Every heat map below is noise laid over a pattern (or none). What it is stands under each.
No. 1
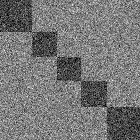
blocks along the diagonal
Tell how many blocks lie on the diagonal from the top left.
5
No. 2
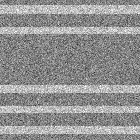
bands of rows
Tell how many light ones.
5
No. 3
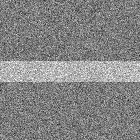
one band of rows
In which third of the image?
middle
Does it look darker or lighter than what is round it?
lighter
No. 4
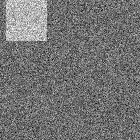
one block
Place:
top left
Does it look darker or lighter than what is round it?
lighter
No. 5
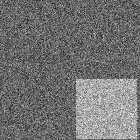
one block
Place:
bottom right
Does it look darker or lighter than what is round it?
lighter
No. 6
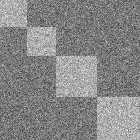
blocks along the diagonal
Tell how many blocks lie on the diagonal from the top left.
4
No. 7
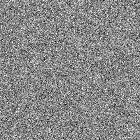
only noise
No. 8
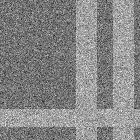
bands of rows crossing bands of columns
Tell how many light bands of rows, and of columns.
1 and 2
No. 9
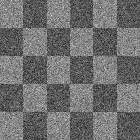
a checkerboard
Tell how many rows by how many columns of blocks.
5 by 6
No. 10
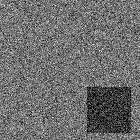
one block
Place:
bottom right
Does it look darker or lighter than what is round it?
darker
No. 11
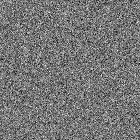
only noise
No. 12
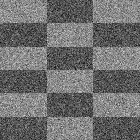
a checkerboard
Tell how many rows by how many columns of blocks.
6 by 3
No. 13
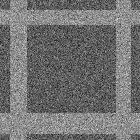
bands of rows crossing bands of columns
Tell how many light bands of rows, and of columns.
2 and 2
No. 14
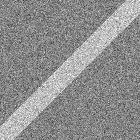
a diagonal band
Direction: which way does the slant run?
bottom left to top right
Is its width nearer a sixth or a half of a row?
a sixth
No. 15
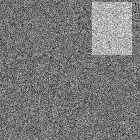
one block
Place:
top right
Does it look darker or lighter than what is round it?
lighter
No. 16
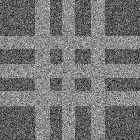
bands of rows crossing bands of columns
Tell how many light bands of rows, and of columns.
3 and 3
